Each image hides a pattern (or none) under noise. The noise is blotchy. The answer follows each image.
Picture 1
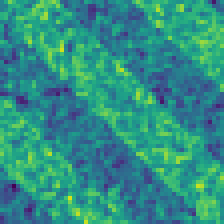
diagonal stripes
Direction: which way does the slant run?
top left to bottom right
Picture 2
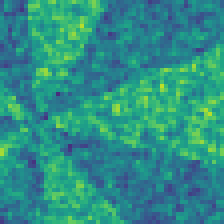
spokes from one point
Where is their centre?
middle left
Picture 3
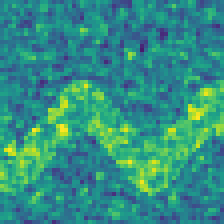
a wavy band
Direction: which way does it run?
left to right
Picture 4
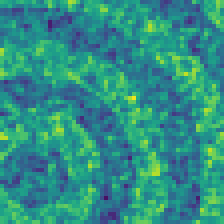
rings round one point
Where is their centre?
bottom left
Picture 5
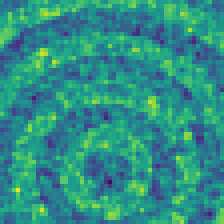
rings round one point
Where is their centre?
bottom middle
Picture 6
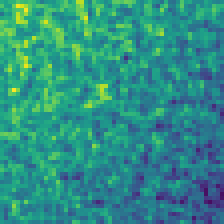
a smooth slope
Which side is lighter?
top left
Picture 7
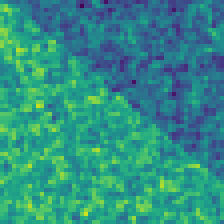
a sharp edge
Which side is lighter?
bottom left
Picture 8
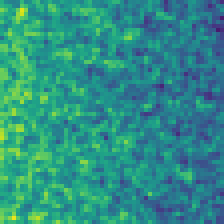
a smooth slope
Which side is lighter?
left
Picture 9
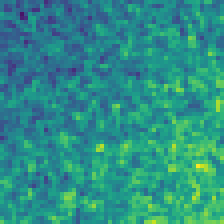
a smooth slope
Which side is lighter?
bottom right
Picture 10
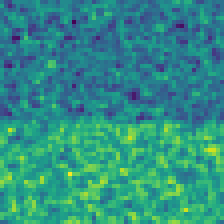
a sharp edge
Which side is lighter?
bottom
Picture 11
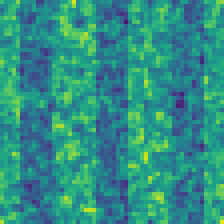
vertical stripes
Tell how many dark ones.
3
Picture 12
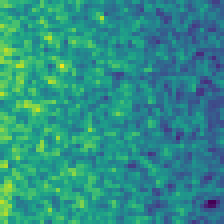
a smooth slope
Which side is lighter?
left
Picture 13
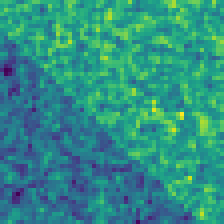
a sharp edge
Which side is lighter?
top right
